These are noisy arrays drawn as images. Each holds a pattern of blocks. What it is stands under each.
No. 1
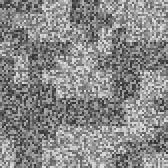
no symmetry
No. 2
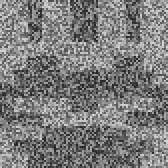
left and right mirror each other
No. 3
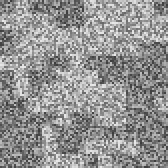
no symmetry
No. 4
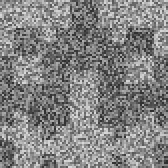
left and right mirror each other
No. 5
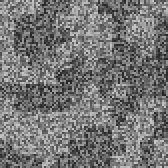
no symmetry
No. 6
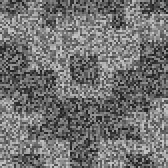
left and right mirror each other
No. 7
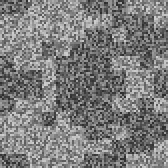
top and bottom mirror each other
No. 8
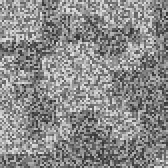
mirrored about the diagonal from the top left
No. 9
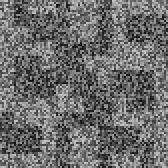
the same after a half turn
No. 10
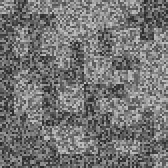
mirrored about the diagonal from the bottom left
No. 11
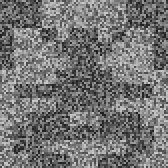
left and right mirror each other
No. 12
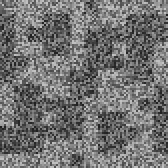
the same after a half turn
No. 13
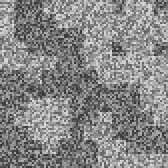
mirrored about the diagonal from the bottom left
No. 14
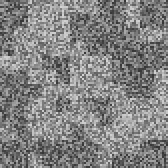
mirrored about the diagonal from the bottom left
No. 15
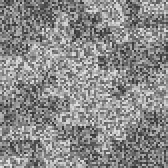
the same after a half turn
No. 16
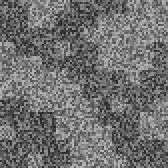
mirrored about the diagonal from the bottom left
